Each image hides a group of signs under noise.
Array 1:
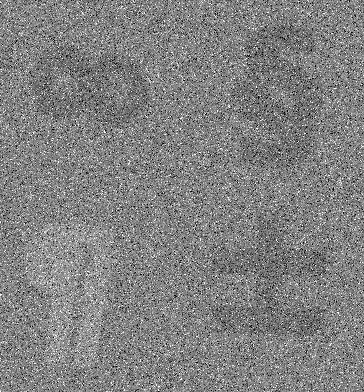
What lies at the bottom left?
pilcrow
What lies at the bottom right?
plus-minus sign
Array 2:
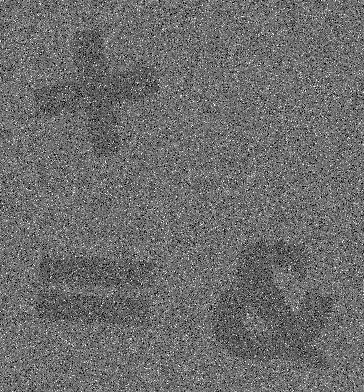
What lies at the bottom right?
ampersand
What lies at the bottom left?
equals sign
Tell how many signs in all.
3
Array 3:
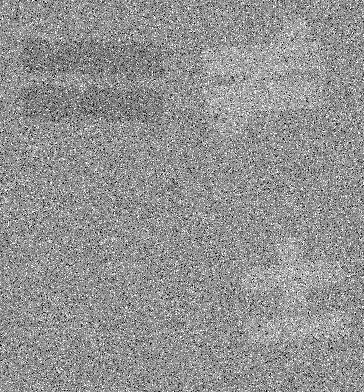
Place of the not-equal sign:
top right
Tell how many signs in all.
3
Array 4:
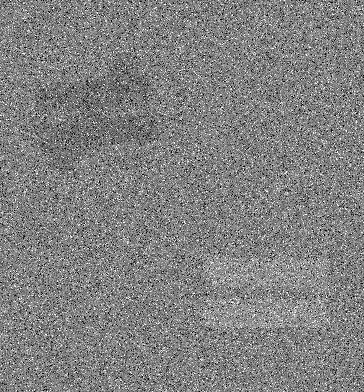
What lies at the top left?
not-equal sign
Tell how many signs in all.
2
